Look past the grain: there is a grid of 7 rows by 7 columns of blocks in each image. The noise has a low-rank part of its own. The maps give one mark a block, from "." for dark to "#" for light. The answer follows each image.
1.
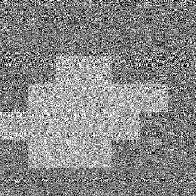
.......
.......
..##...
.#####.
#####..
.###...
.......
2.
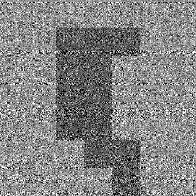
#######
##...##
##..###
##..###
##..###
###..##
####.##
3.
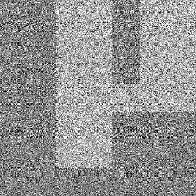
..##.##
..##.##
..##.##
..#####
..##...
..##...
.......
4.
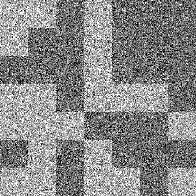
##.#...
#..#...
...#...
##.###.
###...#
.#.#...
##.##.#
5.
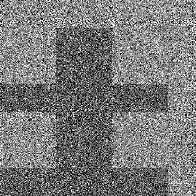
#######
##..###
##..###
......#
##..###
##..###
......#
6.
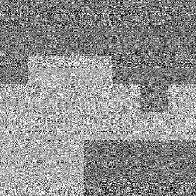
.......
.......
.###...
#####.#
#######
###....
###....
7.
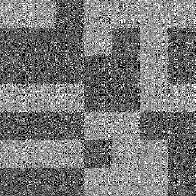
##.####
...#.#.
.....#.
###..##
...##..
###.##.
...###.
